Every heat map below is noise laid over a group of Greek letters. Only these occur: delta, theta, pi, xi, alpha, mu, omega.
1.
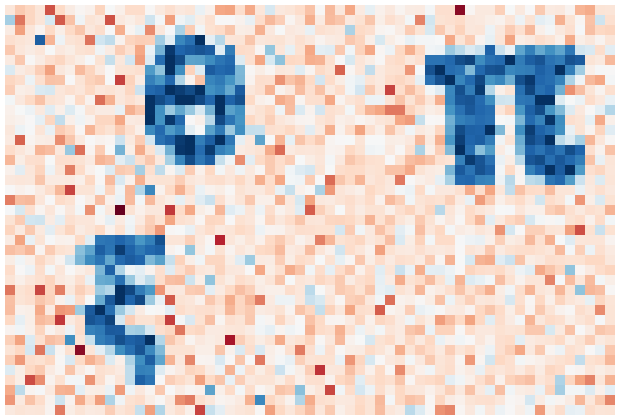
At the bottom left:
xi
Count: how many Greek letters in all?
3
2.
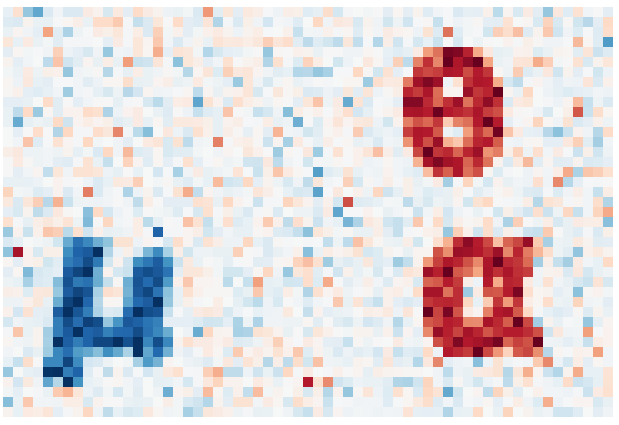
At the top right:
theta
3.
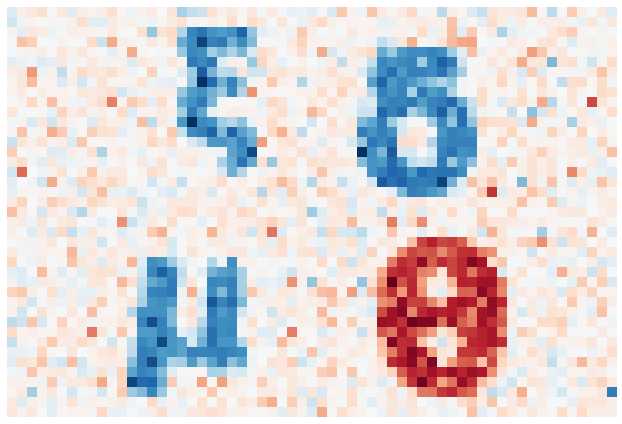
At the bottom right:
theta
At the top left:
xi
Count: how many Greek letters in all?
4
